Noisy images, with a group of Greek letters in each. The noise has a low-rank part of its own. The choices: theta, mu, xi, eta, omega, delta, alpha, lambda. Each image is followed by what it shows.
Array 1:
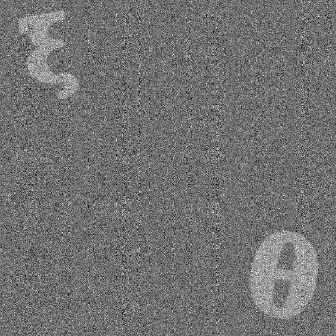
top left: light xi; bottom right: light theta
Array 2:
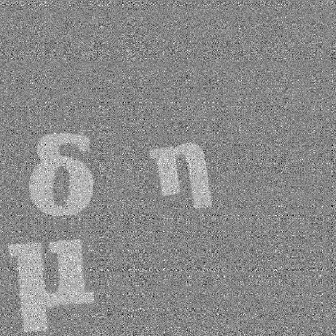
middle left: light delta; centre: light eta; bottom left: light mu
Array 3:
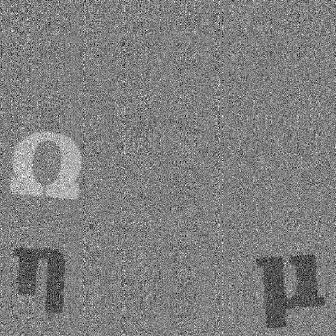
middle left: light omega; bottom left: dark eta; bottom right: dark mu
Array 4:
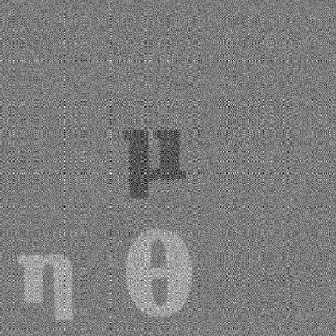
centre: dark mu; bottom left: light eta; bottom middle: light theta
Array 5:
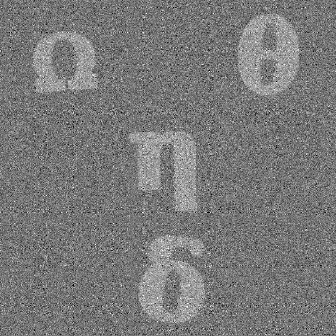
top left: light omega; top right: light theta; centre: light eta; bottom middle: light delta
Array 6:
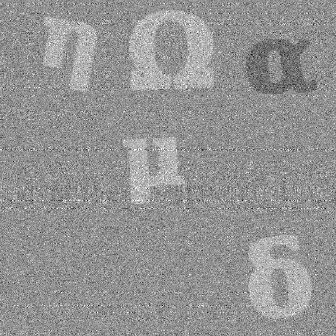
top left: light eta; top middle: light omega; top right: dark alpha; centre: light mu; bottom right: light delta
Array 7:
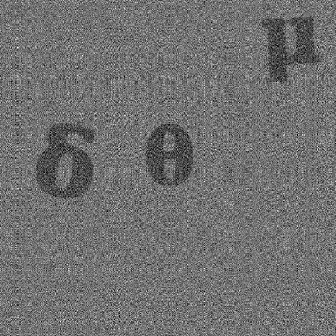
top right: dark mu; middle left: dark delta; centre: dark theta
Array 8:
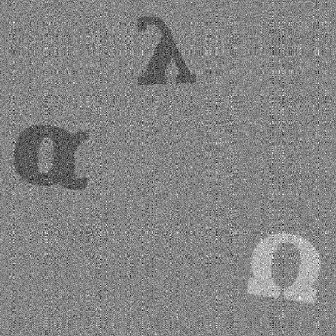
top middle: dark lambda; middle left: dark alpha; bottom right: light omega
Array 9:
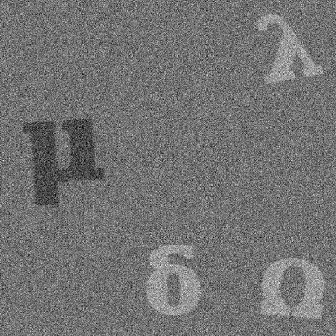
top right: light lambda; middle left: dark mu; bottom middle: light delta; bottom right: light omega
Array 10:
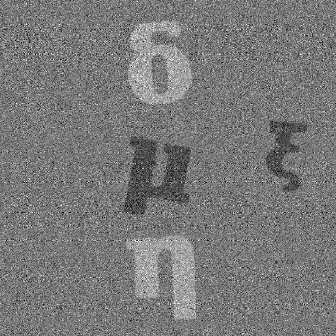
top middle: light delta; centre: dark mu; middle right: dark xi; bottom middle: light eta
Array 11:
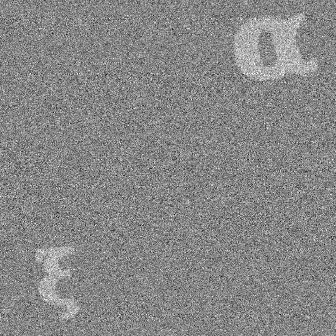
top right: light alpha; bottom left: light xi
